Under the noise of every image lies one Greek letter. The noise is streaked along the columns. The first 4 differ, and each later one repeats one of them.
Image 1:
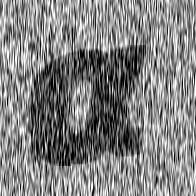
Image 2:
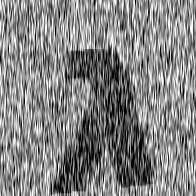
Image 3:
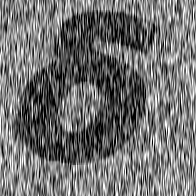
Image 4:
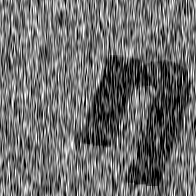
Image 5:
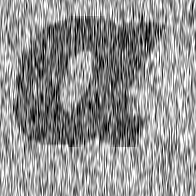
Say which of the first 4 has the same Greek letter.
1
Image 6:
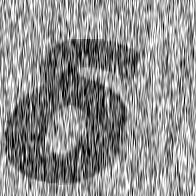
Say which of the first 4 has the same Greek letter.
3
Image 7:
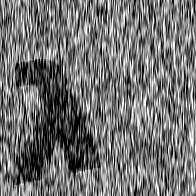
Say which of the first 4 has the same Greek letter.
2
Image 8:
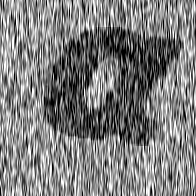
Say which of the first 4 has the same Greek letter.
1
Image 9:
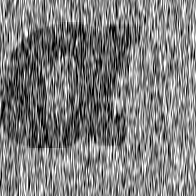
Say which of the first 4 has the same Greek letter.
1
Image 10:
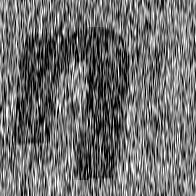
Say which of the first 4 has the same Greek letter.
4
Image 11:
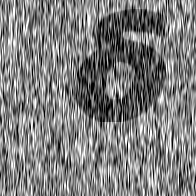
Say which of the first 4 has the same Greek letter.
3
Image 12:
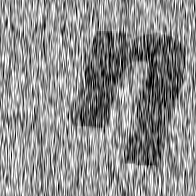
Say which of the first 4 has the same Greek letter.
4
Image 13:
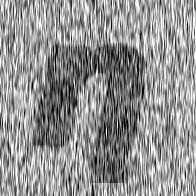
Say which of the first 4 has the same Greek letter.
4
